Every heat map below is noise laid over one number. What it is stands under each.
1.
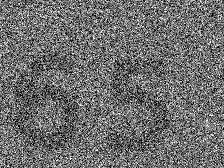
65
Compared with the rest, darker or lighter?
darker
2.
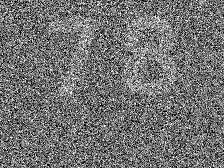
78
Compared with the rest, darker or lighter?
lighter
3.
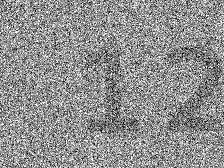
12
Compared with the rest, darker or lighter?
darker
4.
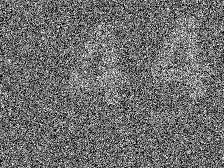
44
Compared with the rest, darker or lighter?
lighter
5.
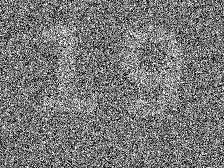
19
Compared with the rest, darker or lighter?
lighter
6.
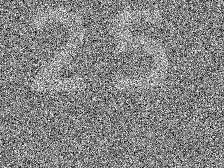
25
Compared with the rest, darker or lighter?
lighter
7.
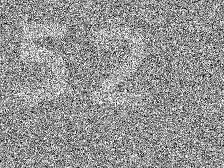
52
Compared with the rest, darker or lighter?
lighter
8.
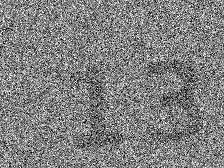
13
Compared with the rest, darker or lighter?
darker
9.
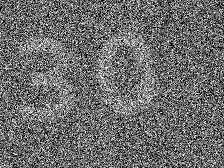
30
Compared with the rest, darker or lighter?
lighter
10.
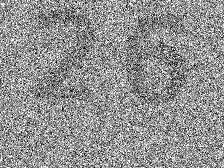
26
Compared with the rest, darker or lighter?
darker
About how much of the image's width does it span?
two thirds
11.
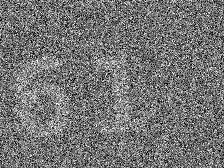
61
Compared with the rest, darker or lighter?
lighter
